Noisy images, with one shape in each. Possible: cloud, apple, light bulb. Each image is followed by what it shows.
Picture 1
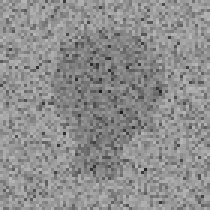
dark light bulb
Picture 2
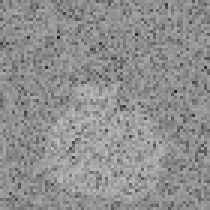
light apple
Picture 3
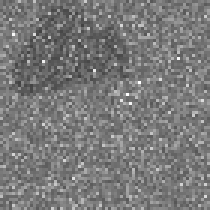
dark cloud
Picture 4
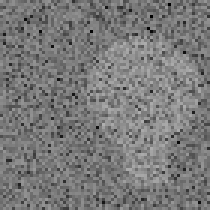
light light bulb
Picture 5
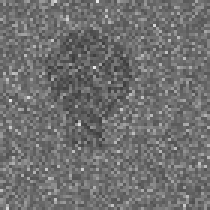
dark light bulb
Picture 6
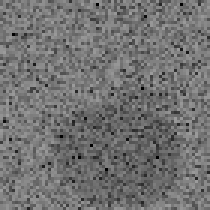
dark apple
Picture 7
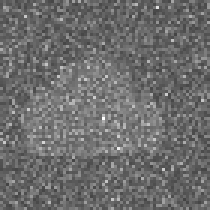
light cloud
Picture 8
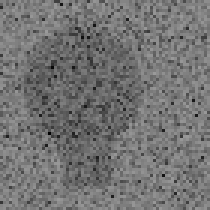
dark light bulb
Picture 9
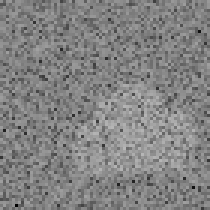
light cloud
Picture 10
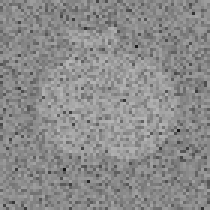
light apple
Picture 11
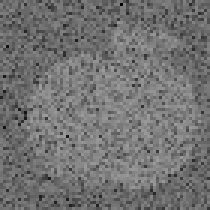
light apple
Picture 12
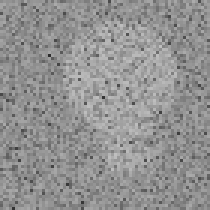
light light bulb
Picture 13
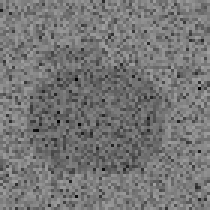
dark apple
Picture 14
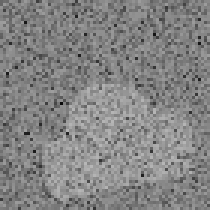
light cloud
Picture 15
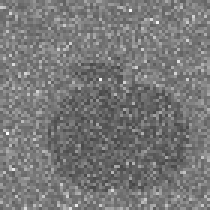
dark apple
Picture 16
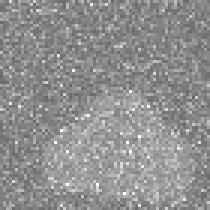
light cloud
